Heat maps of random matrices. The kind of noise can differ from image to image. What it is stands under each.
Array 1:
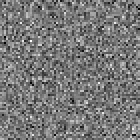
low rank plus noise
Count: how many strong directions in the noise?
five to eight
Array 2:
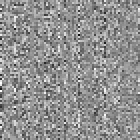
columns of uneven size
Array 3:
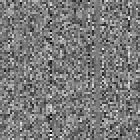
columns of uneven size
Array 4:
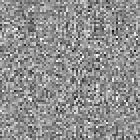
low rank plus noise
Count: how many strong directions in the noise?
three or four
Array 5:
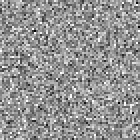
independent entries
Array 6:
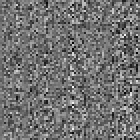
columns of uneven size
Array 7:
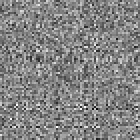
low rank plus noise
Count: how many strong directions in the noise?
one
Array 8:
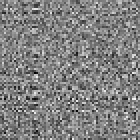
low rank plus noise
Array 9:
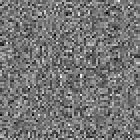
low rank plus noise
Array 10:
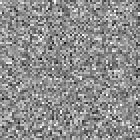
low rank plus noise
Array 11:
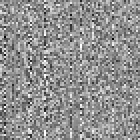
columns of uneven size
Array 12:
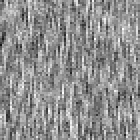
streaked along the columns
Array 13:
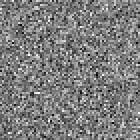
independent entries
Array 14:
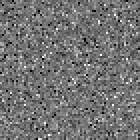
heavy tails
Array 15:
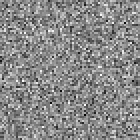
independent entries
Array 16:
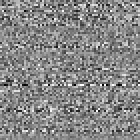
rows of uneven size
